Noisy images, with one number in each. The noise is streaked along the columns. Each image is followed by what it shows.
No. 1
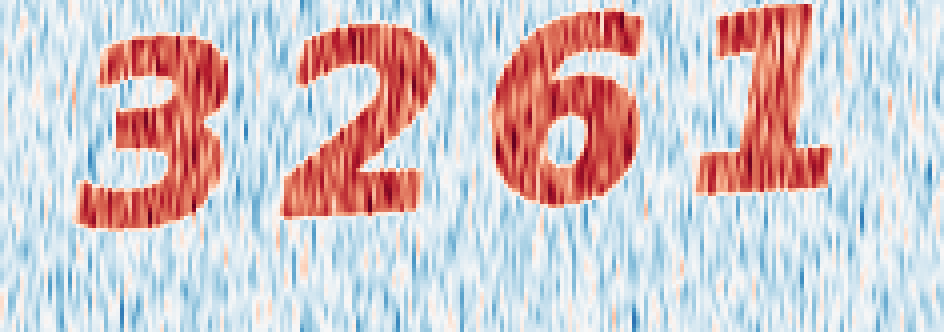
3261
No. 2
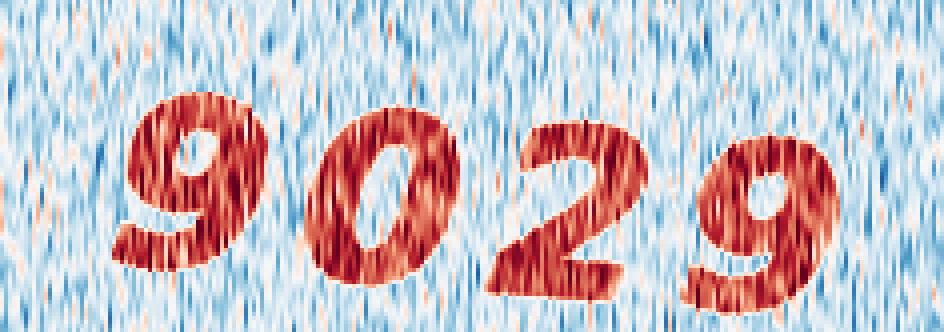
9029
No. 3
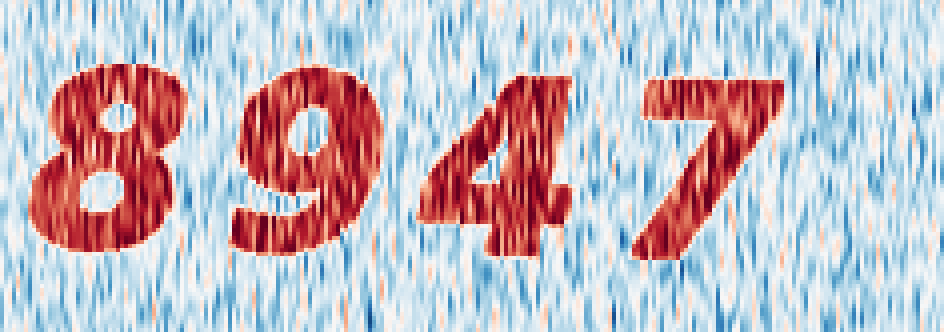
8947
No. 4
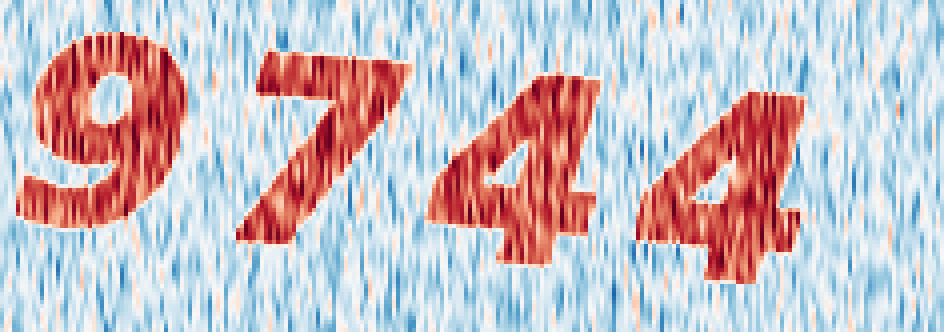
9744
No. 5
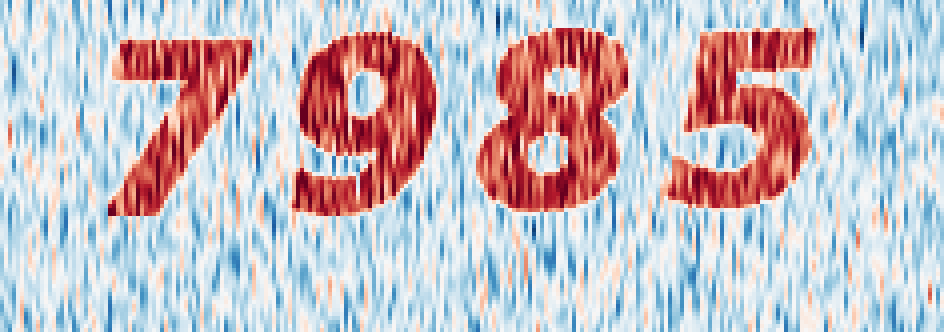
7985
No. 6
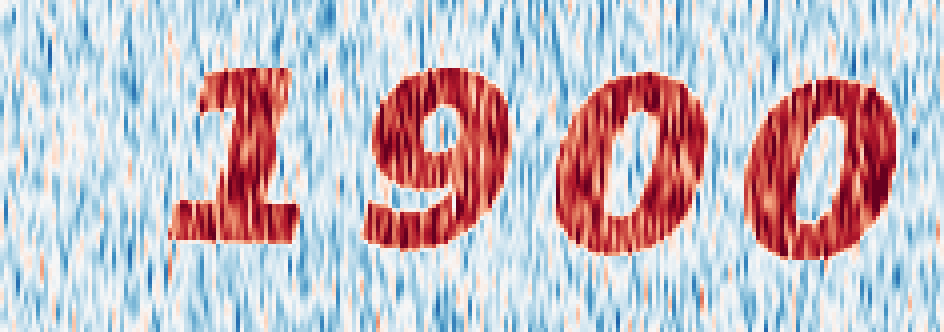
1900
